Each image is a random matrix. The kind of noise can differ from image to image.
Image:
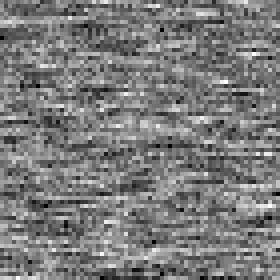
streaked along the rows
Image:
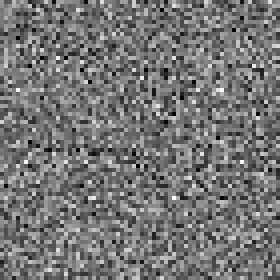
low rank plus noise
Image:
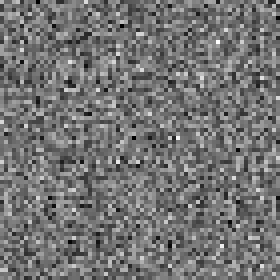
low rank plus noise
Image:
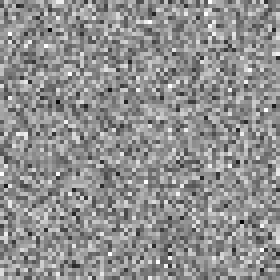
independent entries
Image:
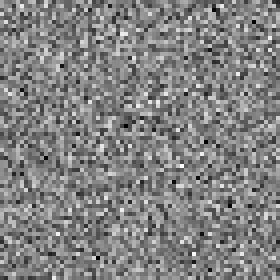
independent entries
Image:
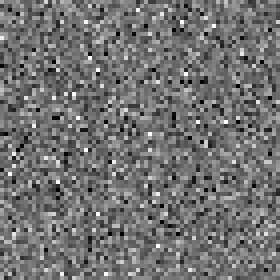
heavy tails
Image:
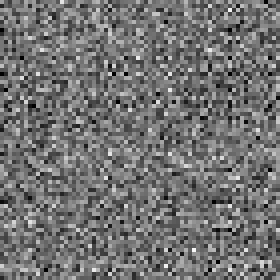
low rank plus noise
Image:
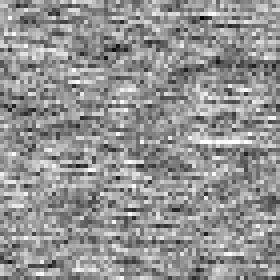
streaked along the rows
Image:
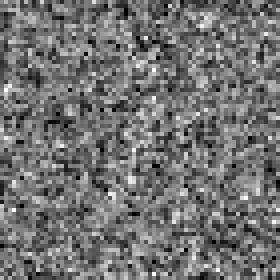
blotchy
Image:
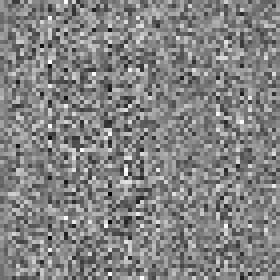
columns of uneven size
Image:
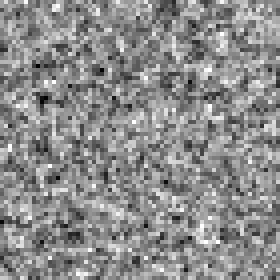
blotchy
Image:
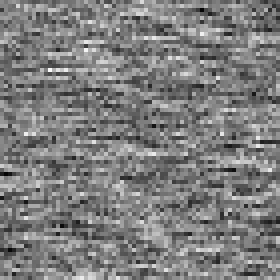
streaked along the rows
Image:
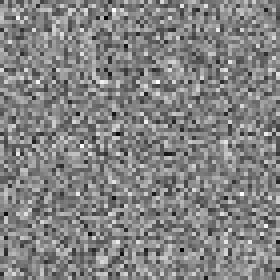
low rank plus noise
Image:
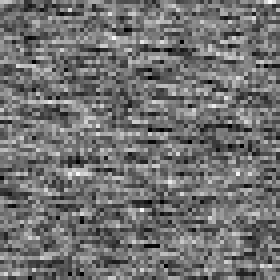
streaked along the rows
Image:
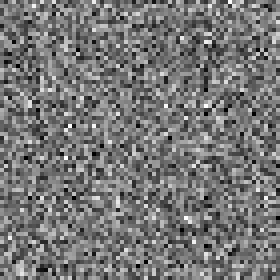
low rank plus noise
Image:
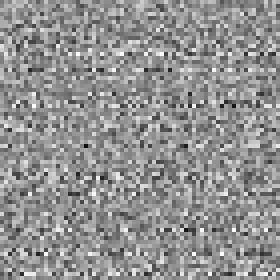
rows of uneven size
